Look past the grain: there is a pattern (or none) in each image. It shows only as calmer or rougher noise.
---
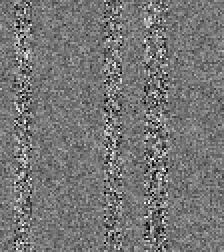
bands of columns
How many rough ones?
3
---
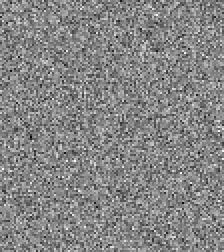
only noise
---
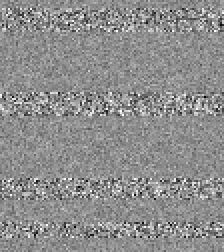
bands of rows
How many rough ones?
4
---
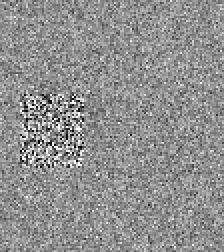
one block
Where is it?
middle left
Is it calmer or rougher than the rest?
rougher
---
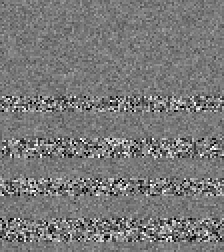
bands of rows
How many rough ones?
4
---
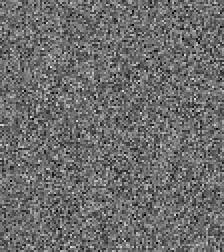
only noise
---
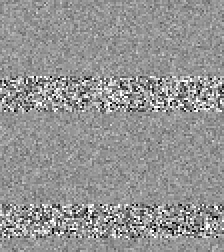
bands of rows
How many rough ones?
2
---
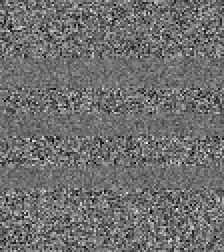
bands of rows
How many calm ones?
3
